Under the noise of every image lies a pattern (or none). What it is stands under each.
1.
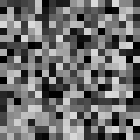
only noise
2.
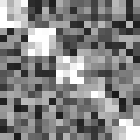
blocks along the diagonal
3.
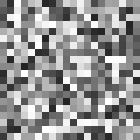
only noise
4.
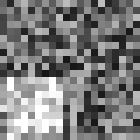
one block
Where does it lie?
bottom left
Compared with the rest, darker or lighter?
lighter
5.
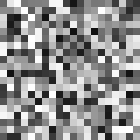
only noise
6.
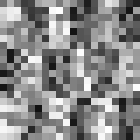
a checkerboard
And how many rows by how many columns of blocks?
3 by 6
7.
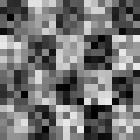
a checkerboard
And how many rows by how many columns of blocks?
4 by 5
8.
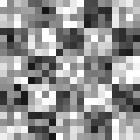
a checkerboard
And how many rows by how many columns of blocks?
5 by 5
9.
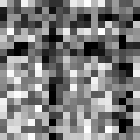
bands of rows crossing bands of columns
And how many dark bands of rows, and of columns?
2 and 2
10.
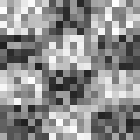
a checkerboard
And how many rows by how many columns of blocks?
4 by 3
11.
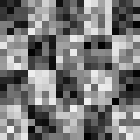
a checkerboard
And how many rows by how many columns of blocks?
4 by 5
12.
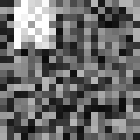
one block
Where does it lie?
top left
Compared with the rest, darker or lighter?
lighter
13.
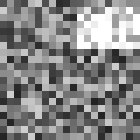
one block
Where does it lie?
top right
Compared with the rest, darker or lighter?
lighter
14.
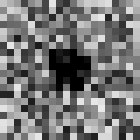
one block
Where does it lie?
centre
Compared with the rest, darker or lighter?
darker
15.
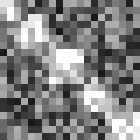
blocks along the diagonal
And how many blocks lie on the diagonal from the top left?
5
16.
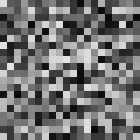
only noise
